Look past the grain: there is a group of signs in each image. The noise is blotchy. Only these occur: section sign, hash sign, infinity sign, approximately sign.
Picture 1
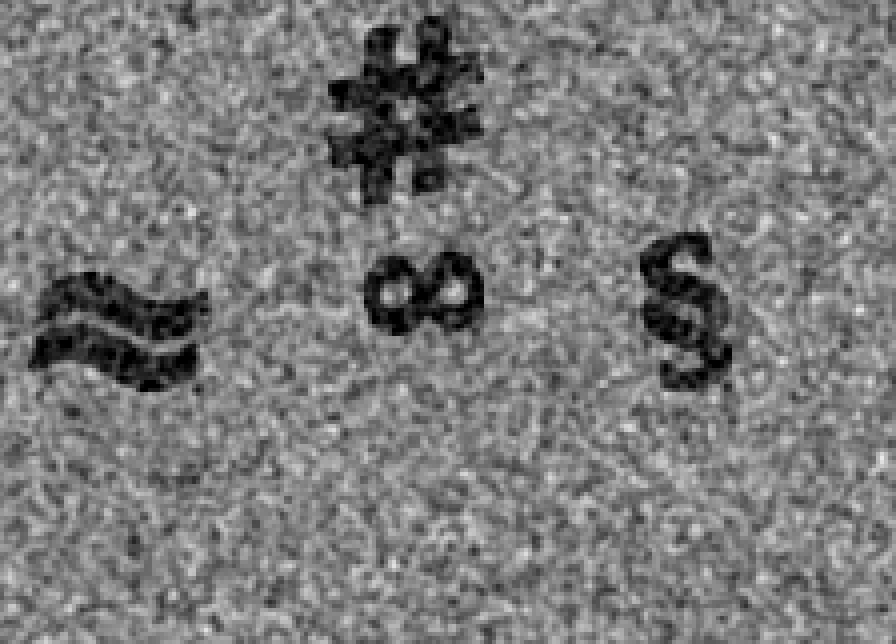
top middle: hash sign; middle left: approximately sign; centre: infinity sign; middle right: section sign
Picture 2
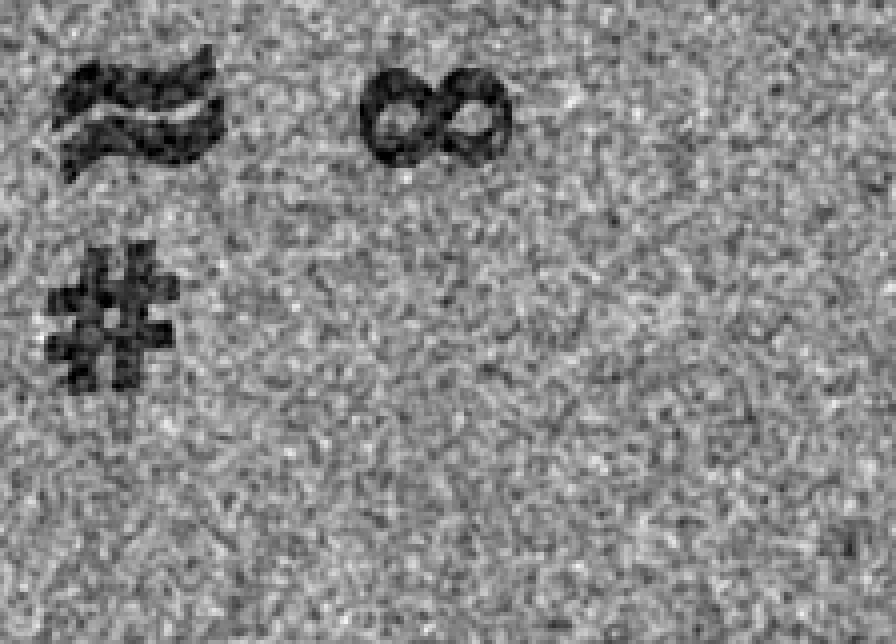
top left: approximately sign; top middle: infinity sign; middle left: hash sign
